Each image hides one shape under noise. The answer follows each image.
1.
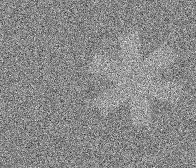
asterisk
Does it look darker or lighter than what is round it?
lighter
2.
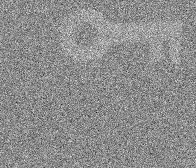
key
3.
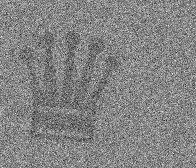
chess queen
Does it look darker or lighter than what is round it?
darker
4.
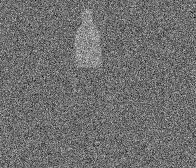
bottle
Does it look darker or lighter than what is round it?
lighter
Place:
top middle
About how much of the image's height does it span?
a third
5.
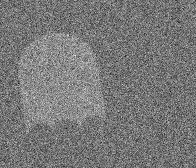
ghost
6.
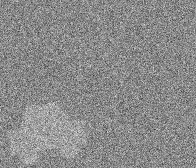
car
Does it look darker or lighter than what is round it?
lighter
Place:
bottom left
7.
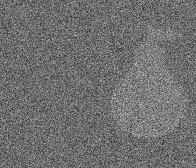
pear
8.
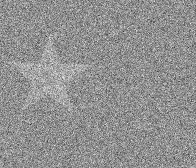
star
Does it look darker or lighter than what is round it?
lighter
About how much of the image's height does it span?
half
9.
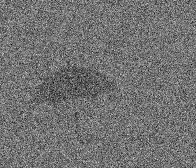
umbrella
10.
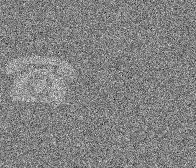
telephone
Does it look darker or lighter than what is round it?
lighter
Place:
middle left
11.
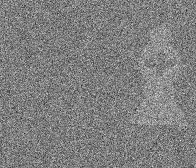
chess bishop
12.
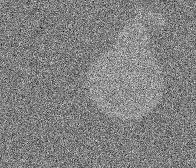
pear
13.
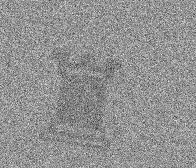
chess rook
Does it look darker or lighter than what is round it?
darker
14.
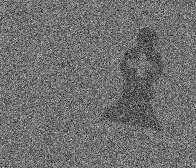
chess bishop
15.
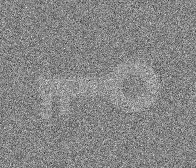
key
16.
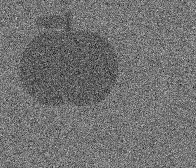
apple
